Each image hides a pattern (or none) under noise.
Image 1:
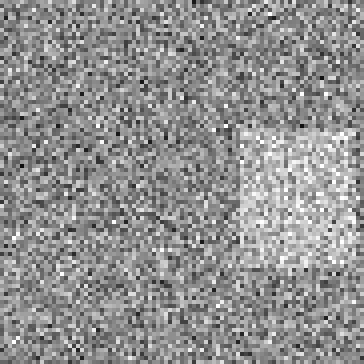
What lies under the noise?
one block
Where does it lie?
middle right
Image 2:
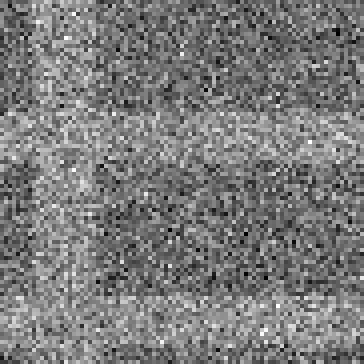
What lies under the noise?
bands of rows crossing bands of columns
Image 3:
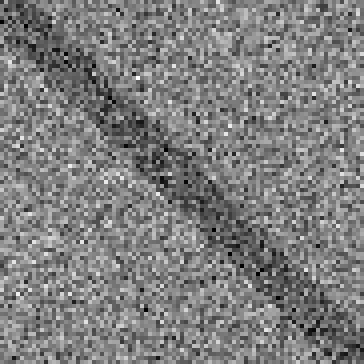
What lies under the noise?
a diagonal band
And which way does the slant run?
top left to bottom right
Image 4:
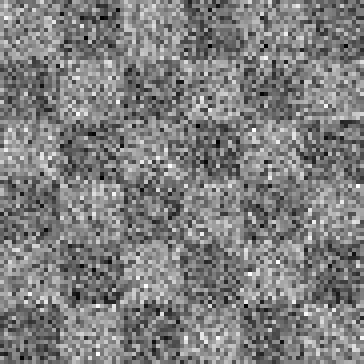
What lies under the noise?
a checkerboard
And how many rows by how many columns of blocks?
6 by 6
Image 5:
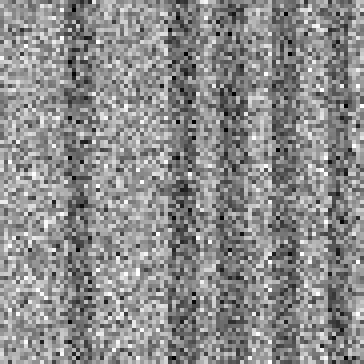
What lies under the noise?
bands of columns
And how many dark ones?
5
